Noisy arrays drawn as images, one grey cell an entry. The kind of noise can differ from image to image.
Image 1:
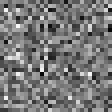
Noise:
low rank plus noise
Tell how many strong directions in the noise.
one
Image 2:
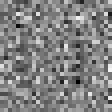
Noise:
low rank plus noise
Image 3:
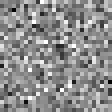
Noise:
independent entries
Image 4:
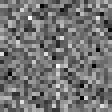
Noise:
independent entries
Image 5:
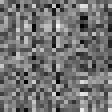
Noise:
low rank plus noise
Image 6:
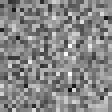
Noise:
independent entries
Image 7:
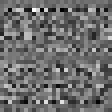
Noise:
rows of uneven size
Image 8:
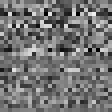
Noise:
rows of uneven size
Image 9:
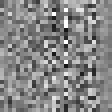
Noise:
columns of uneven size
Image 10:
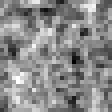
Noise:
blotchy
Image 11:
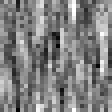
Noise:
streaked along the columns
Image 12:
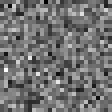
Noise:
independent entries
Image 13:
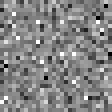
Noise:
heavy tails
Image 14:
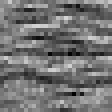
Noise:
streaked along the rows
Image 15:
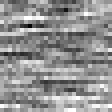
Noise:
streaked along the rows
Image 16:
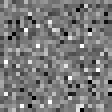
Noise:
heavy tails
